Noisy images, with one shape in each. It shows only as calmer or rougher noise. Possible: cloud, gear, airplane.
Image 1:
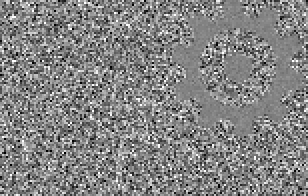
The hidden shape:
gear
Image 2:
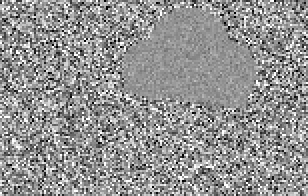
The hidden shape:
cloud
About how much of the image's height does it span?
half
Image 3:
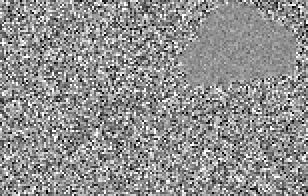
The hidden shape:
cloud
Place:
top right
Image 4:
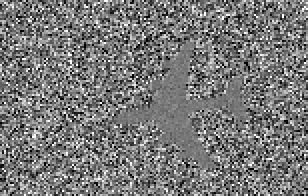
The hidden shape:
airplane
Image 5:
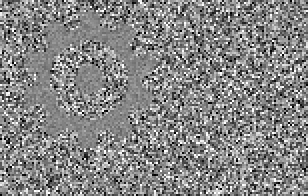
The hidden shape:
gear
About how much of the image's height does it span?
two thirds
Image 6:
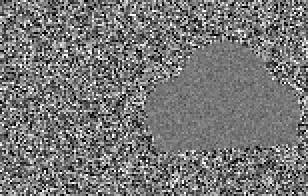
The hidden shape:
cloud
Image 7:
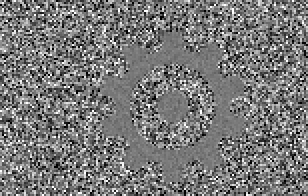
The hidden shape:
gear
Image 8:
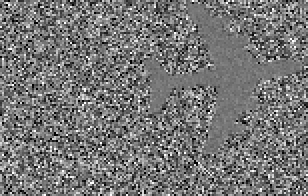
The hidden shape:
airplane
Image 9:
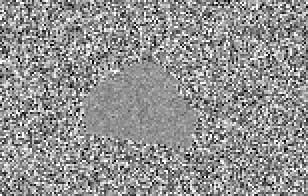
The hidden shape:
cloud
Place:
centre
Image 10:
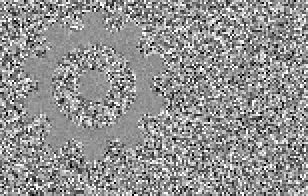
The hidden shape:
gear
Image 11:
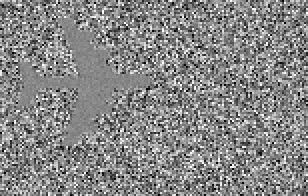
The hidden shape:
airplane
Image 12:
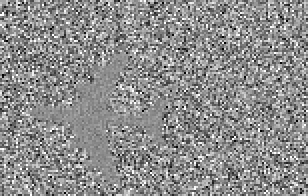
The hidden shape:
airplane
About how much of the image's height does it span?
two thirds
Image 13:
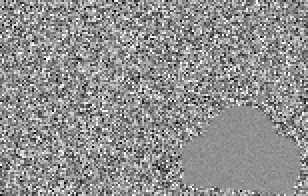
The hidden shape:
cloud
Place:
bottom right
